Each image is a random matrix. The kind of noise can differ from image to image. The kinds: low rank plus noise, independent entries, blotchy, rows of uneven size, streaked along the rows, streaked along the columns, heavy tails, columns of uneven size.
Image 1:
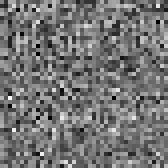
low rank plus noise
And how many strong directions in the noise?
three or four
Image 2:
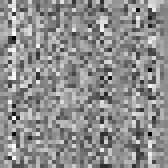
columns of uneven size
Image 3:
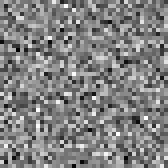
independent entries
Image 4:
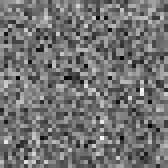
independent entries
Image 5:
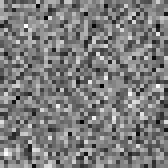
independent entries
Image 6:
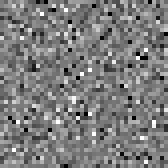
heavy tails
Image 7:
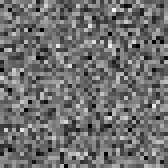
independent entries
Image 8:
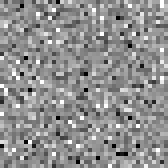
heavy tails
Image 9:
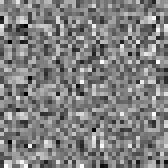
low rank plus noise
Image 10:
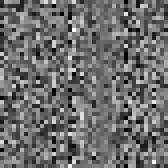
columns of uneven size
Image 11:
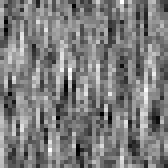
streaked along the columns
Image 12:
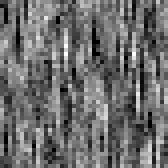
streaked along the columns
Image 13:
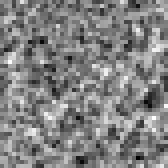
blotchy
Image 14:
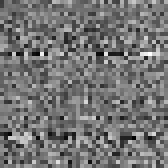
rows of uneven size
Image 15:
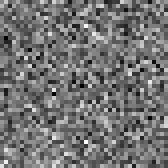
independent entries
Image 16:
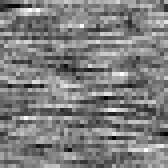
streaked along the rows
